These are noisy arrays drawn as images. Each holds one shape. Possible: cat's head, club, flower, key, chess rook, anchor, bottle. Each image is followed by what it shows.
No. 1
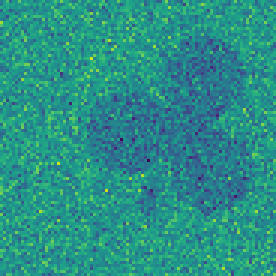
dark club
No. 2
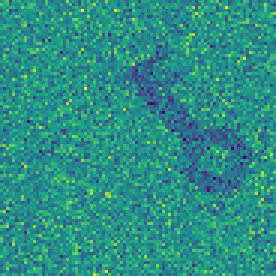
dark key
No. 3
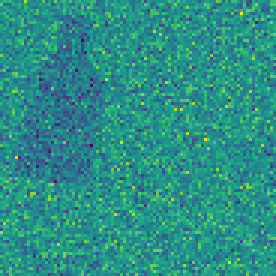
dark bottle
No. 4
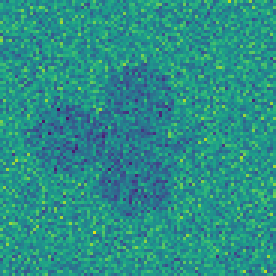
dark club
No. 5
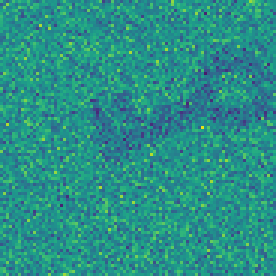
dark key
